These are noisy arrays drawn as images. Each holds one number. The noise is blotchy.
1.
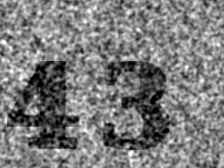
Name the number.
43
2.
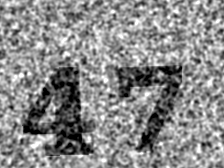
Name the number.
47
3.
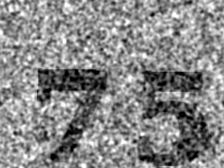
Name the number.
75
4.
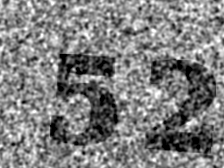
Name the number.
52
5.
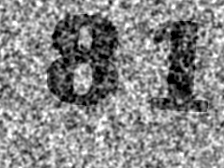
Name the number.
81
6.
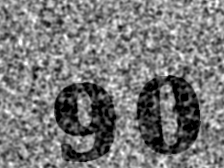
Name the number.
90
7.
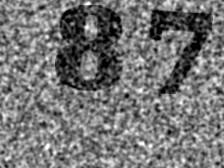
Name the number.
87
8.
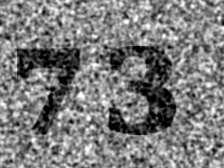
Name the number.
73
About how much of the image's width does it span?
two thirds
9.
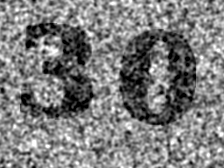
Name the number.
30
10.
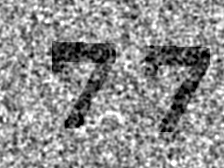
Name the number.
77
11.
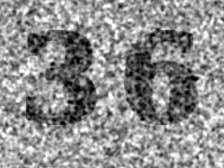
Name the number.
36
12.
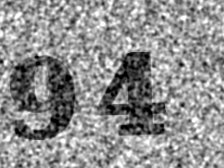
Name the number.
94
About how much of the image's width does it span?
two thirds
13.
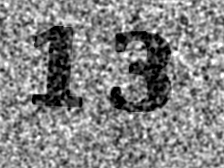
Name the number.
13
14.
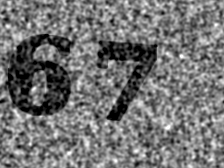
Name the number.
67
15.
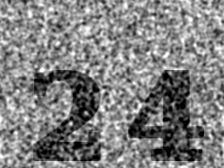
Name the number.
24
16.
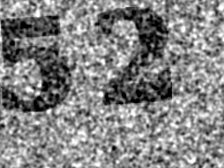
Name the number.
52
